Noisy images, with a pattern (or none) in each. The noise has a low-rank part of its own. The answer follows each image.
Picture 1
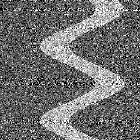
a wavy band
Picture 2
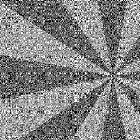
spokes from one point
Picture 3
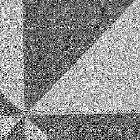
spokes from one point
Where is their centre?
bottom left
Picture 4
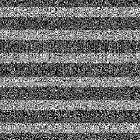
horizontal stripes
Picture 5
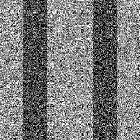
vertical stripes
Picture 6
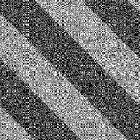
diagonal stripes
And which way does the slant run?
top left to bottom right
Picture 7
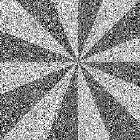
spokes from one point
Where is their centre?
centre
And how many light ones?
8
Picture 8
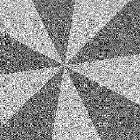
spokes from one point
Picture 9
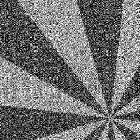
spokes from one point
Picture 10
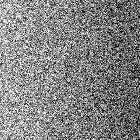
a smooth slope
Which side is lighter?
left
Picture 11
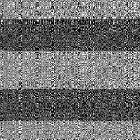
horizontal stripes
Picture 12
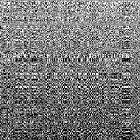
a smooth slope
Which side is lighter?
top
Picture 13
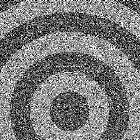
rings round one point
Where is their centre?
bottom middle
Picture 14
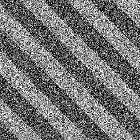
diagonal stripes
